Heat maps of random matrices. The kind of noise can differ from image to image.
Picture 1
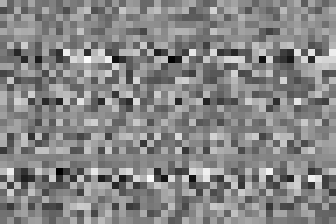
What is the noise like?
rows of uneven size
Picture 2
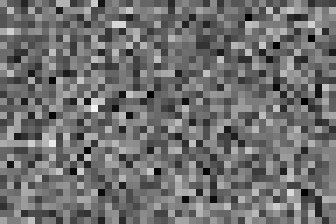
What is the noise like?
independent entries
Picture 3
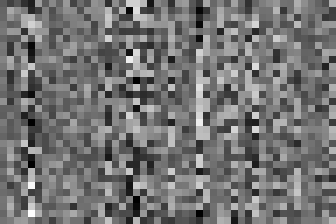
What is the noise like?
columns of uneven size
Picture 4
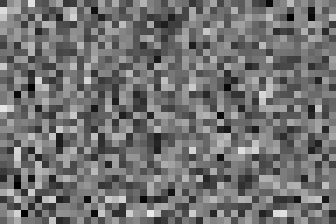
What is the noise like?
low rank plus noise
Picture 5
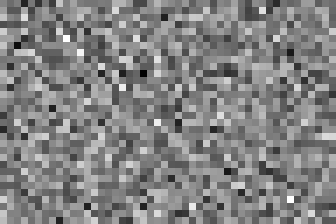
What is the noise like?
independent entries
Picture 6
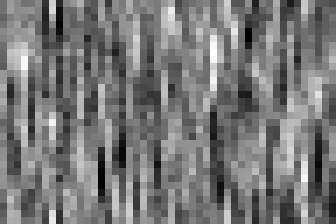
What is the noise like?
streaked along the columns
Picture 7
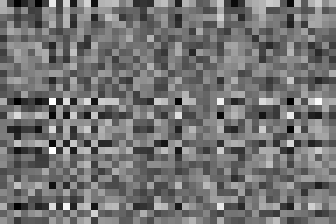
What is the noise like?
low rank plus noise
